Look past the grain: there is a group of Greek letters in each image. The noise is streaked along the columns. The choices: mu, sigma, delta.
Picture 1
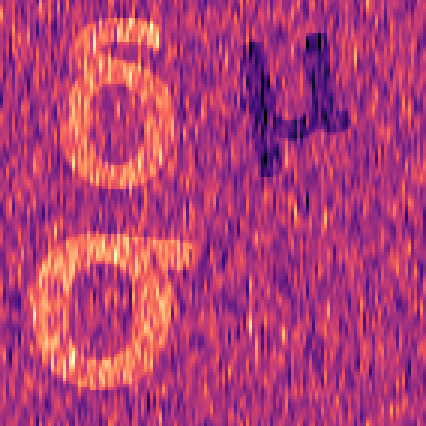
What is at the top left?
delta
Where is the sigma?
bottom left
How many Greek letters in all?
3
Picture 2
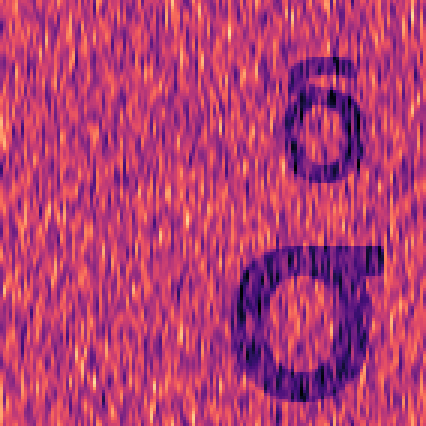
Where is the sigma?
bottom right
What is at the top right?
delta
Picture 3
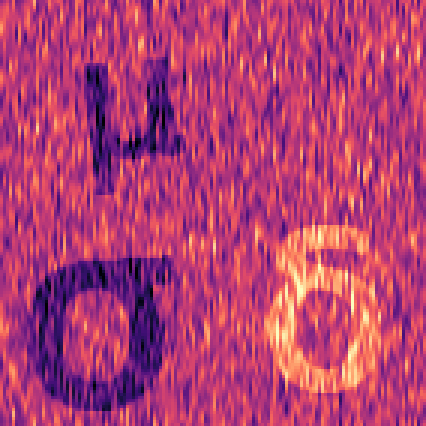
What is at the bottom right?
delta
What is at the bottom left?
sigma
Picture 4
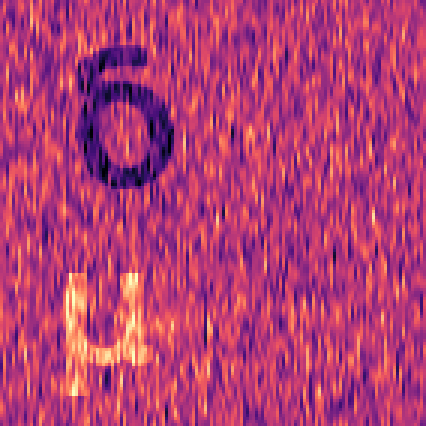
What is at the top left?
delta
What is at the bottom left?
mu
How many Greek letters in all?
2
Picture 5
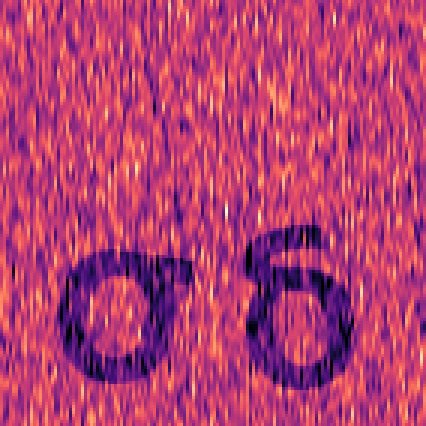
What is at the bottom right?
delta
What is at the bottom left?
sigma
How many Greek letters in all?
2
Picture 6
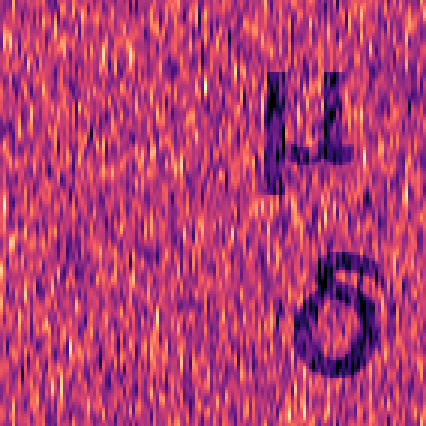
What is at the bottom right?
delta
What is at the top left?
nothing
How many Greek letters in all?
2
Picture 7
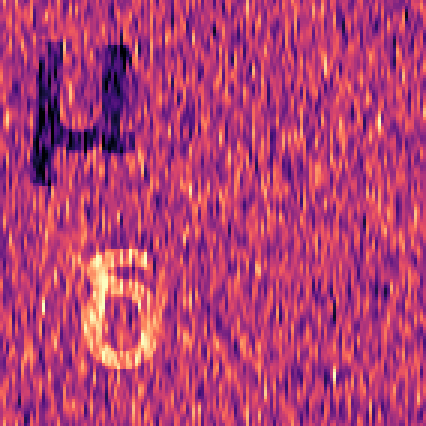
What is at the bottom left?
delta
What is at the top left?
mu
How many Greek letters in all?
2
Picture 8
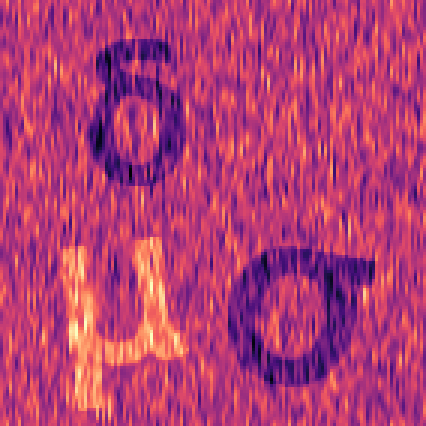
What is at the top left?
delta
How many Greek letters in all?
3
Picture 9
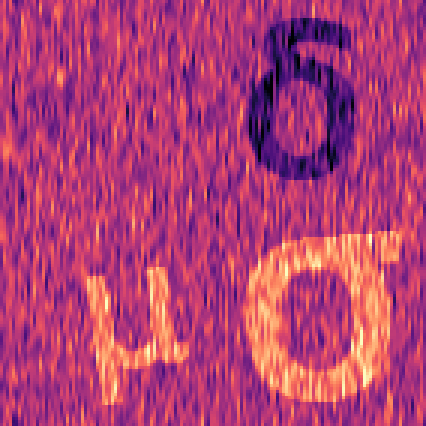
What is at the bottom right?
sigma
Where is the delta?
top right
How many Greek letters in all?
3
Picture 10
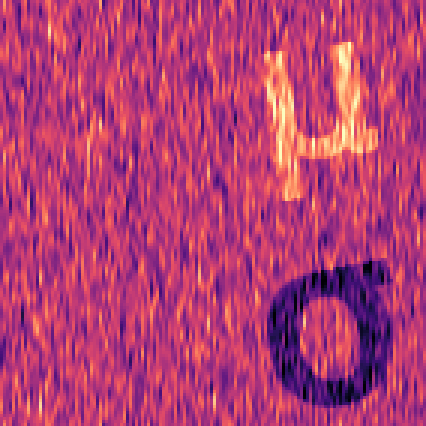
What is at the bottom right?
sigma
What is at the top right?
mu
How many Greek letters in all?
2
